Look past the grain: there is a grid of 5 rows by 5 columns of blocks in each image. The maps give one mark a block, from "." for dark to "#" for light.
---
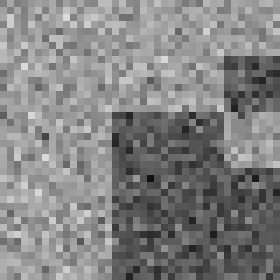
# # # # #
# # # # .
# # . . #
# # . . .
# # . . .
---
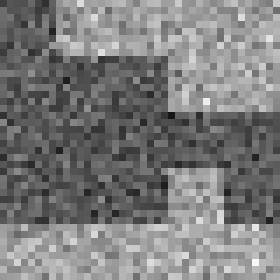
. # # # #
. . . # #
. . . . .
. . . # .
# # # # #
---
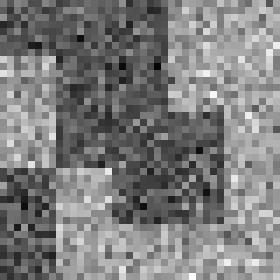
. . . # #
# . . # #
# . . . #
. # . . #
. # # # #
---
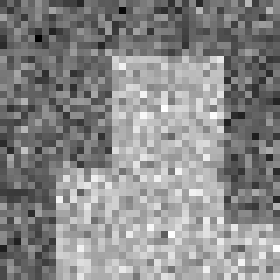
. . . . .
. . # # .
. . # # .
. # # # .
. # # # #
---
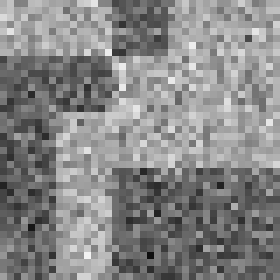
# # . # #
. . # # #
. # # # #
. # . . .
. # . . .
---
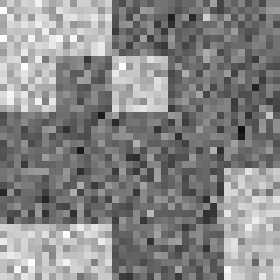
# # . . .
# . # . .
. . . . .
. . . . #
# # . . #
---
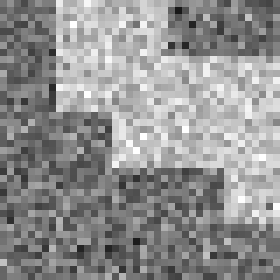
. # # . .
. # # # #
. . # # #
. . . . #
. . . . .
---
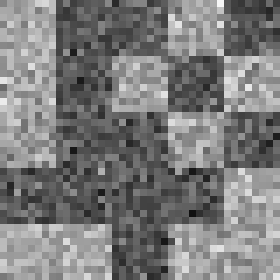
# . . # .
# . # . #
# . . # .
. . . . #
# # . # #
